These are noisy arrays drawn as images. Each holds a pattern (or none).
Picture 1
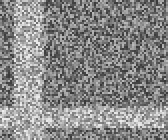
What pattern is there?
bands of rows crossing bands of columns
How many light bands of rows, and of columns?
1 and 1
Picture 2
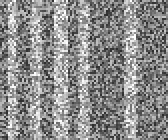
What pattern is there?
bands of columns
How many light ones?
5
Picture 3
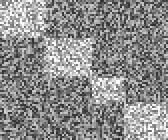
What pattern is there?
blocks along the diagonal
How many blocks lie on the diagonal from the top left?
4
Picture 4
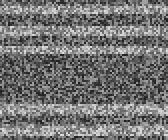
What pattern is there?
bands of rows
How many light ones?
5
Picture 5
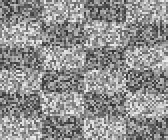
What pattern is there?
a checkerboard
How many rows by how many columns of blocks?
6 by 4
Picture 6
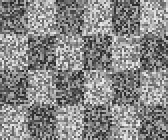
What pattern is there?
a checkerboard
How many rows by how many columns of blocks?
4 by 6
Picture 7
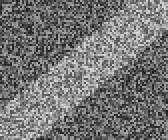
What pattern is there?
a diagonal band
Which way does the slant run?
bottom left to top right
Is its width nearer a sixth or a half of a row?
a half
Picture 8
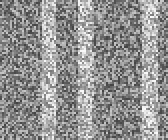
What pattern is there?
bands of columns
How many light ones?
3
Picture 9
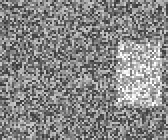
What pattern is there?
one block
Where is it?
middle right
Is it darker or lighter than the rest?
lighter
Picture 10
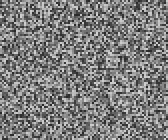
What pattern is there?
only noise
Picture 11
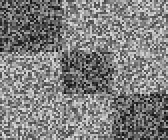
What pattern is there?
blocks along the diagonal
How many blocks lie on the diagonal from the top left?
3
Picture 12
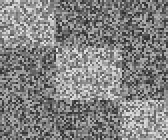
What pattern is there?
blocks along the diagonal
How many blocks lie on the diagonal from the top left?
3
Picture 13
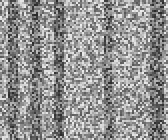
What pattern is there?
bands of columns
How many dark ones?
5
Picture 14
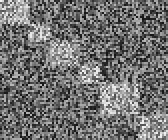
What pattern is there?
blocks along the diagonal
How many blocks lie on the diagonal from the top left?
6
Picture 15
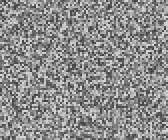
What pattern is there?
only noise
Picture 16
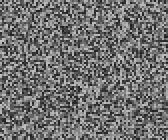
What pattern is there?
only noise
